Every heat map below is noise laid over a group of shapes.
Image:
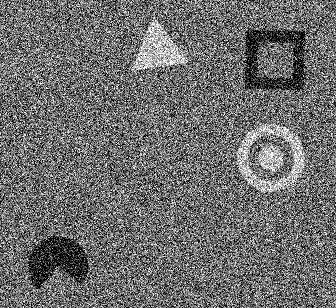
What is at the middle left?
nothing
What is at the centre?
nothing
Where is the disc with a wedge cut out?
bottom left
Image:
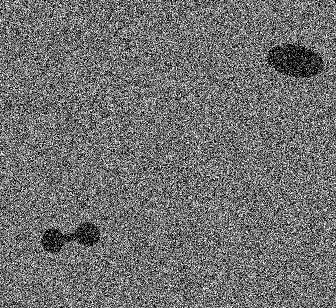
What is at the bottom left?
dumbbell
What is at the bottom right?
nothing
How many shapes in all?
2
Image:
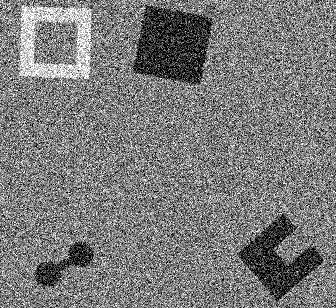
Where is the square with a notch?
bottom right
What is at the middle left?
nothing
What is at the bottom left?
dumbbell
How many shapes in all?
4
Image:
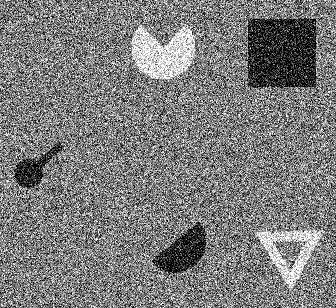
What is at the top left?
nothing
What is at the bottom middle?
half disc
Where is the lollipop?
middle left
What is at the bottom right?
triangle frame
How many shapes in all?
5
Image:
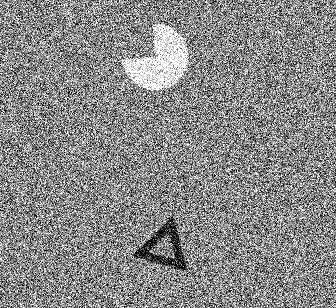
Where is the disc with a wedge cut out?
top middle
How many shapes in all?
2
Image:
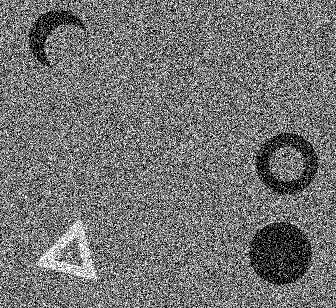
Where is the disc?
bottom right
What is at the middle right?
ring
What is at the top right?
nothing
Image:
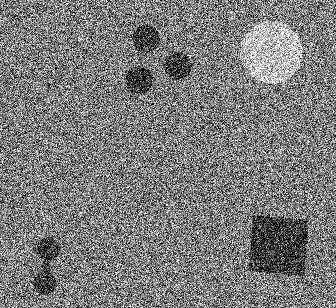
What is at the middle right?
nothing
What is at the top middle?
three dots
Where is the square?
bottom right
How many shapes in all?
4
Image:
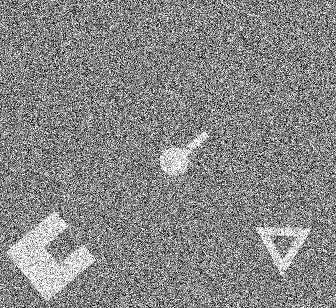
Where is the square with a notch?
bottom left
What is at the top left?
nothing
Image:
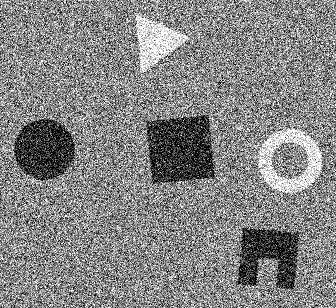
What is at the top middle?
triangle
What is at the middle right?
ring
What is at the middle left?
disc
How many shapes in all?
5
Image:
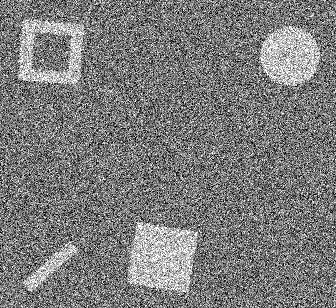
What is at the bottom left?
bar
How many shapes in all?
4
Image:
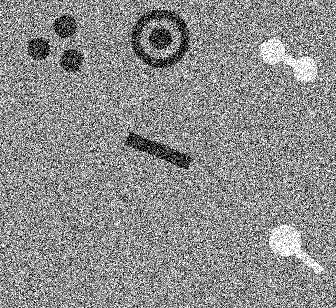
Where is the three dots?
top left
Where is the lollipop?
bottom right
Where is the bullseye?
top middle
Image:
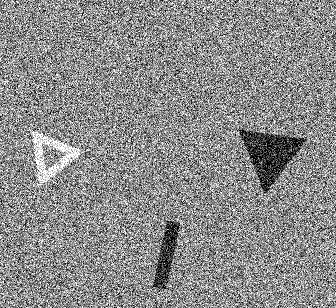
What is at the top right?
nothing
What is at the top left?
nothing
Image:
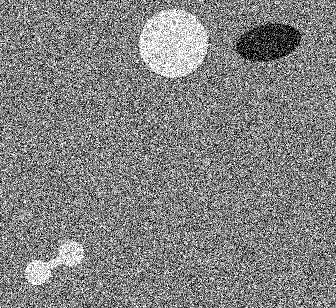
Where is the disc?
top middle
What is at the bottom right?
nothing
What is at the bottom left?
dumbbell
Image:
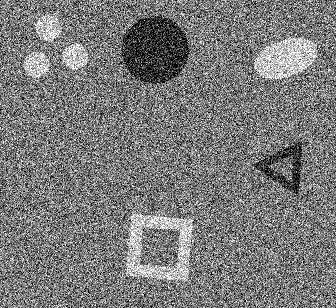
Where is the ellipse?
top right
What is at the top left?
three dots
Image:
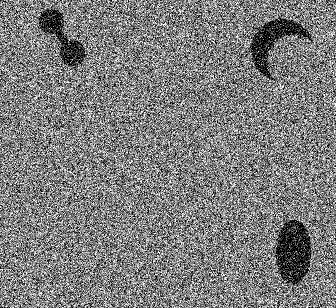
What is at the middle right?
nothing
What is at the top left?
dumbbell
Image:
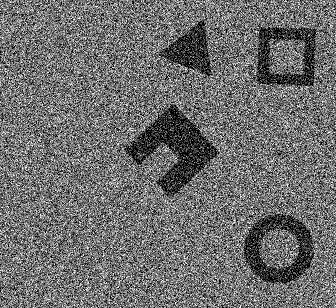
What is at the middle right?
nothing
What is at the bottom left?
nothing
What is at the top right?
square frame
